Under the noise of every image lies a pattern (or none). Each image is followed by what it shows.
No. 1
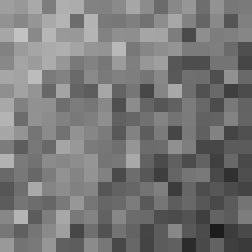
a smooth slope
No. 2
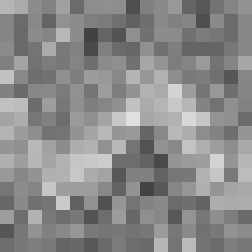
a wavy band
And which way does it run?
left to right
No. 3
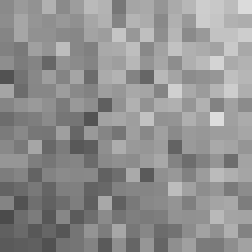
a smooth slope
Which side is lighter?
top right
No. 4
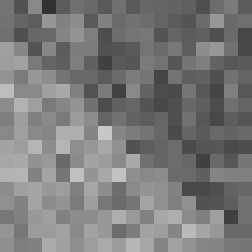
a sharp edge
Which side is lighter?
bottom left
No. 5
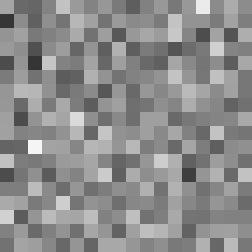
only noise
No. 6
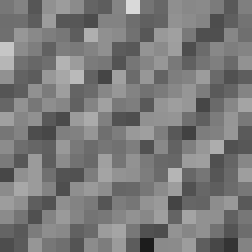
diagonal stripes
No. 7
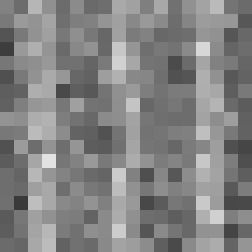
vertical stripes
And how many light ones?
3
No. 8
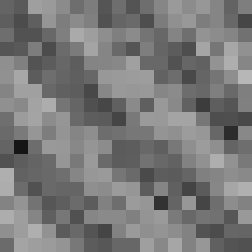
diagonal stripes
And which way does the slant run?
top left to bottom right
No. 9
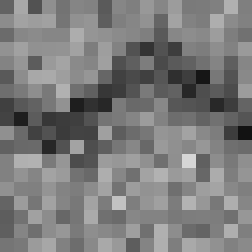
a wavy band
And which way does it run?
left to right
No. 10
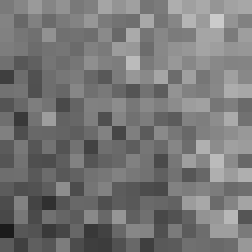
a smooth slope
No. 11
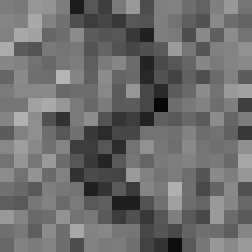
a wavy band
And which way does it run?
top to bottom
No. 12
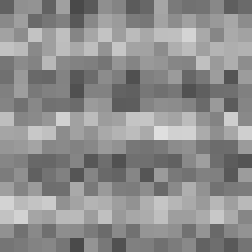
horizontal stripes
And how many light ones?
3
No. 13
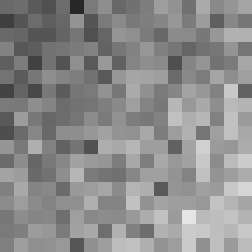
a smooth slope
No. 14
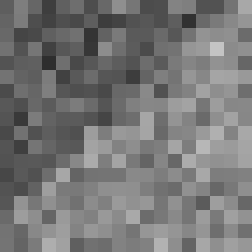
a sharp edge
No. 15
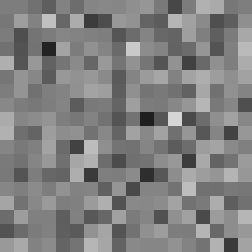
only noise
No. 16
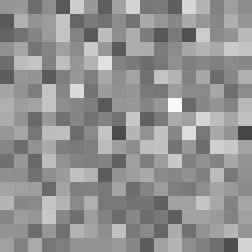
only noise
